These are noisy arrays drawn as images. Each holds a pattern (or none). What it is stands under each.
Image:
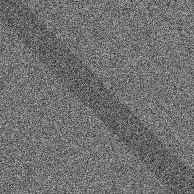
a diagonal band
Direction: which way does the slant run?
top left to bottom right
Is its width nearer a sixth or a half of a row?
a sixth
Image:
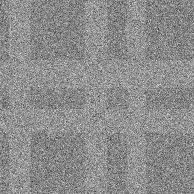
bands of rows crossing bands of columns
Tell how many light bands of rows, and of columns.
2 and 3
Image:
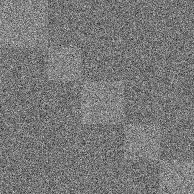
blocks along the diagonal
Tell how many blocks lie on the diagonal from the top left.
5
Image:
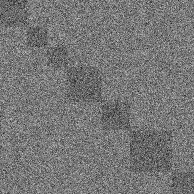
blocks along the diagonal
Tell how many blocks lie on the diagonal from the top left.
7
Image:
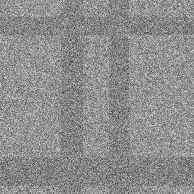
bands of rows crossing bands of columns
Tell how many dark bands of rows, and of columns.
2 and 2
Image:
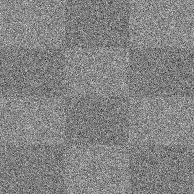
a checkerboard
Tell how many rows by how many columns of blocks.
4 by 3
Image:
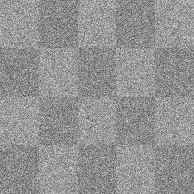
a checkerboard
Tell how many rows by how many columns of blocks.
4 by 5
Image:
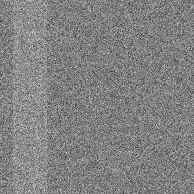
one band of columns
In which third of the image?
left
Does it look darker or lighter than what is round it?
lighter
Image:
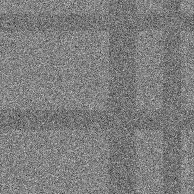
bands of rows crossing bands of columns
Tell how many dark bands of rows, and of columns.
2 and 2
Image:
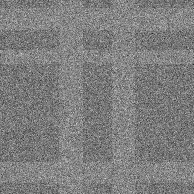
bands of rows crossing bands of columns
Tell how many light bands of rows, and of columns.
3 and 2
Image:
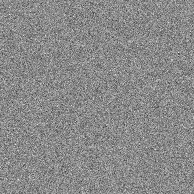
only noise
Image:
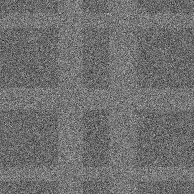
bands of rows crossing bands of columns
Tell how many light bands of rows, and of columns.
3 and 2
